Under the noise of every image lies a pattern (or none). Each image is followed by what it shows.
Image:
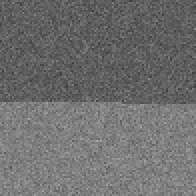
a sharp edge
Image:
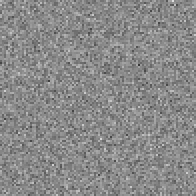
only noise
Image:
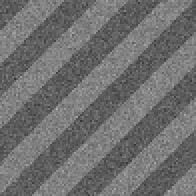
diagonal stripes
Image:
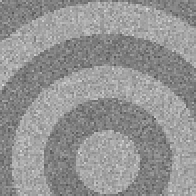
rings round one point
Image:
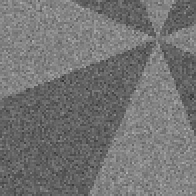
spokes from one point
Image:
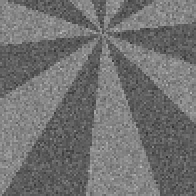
spokes from one point
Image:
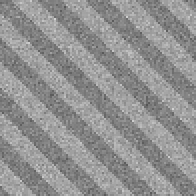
diagonal stripes
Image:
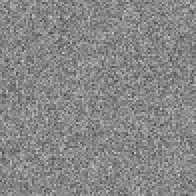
only noise
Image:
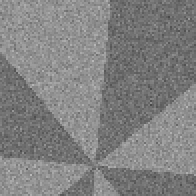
spokes from one point
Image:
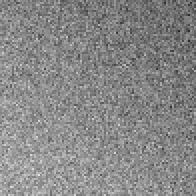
a smooth slope
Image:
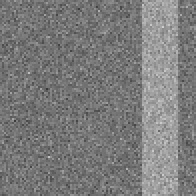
one vertical stripe
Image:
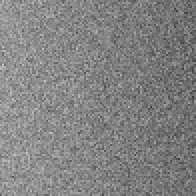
a smooth slope
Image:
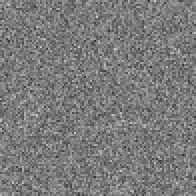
only noise
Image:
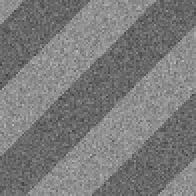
diagonal stripes
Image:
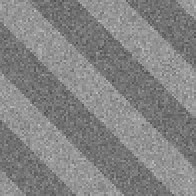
diagonal stripes
